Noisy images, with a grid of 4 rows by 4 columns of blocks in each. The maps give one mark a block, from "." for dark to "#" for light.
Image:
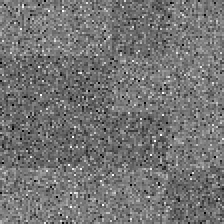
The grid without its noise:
##.#
..##
...#
###.
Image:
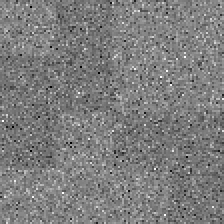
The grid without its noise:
#.##
..##
.#..
###.
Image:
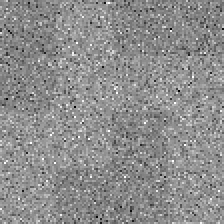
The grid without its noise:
.#..
.###
##.#
#..#
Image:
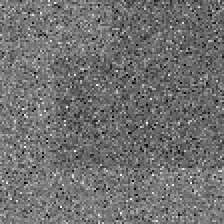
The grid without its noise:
##..
#...
#...
####
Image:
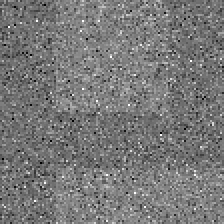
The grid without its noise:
.##.
.##.
....
.###
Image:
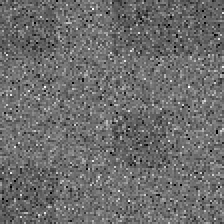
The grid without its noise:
.#..
####
##.#
.###
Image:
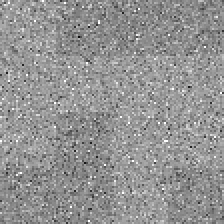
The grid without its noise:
#...
####
#.##
..#.
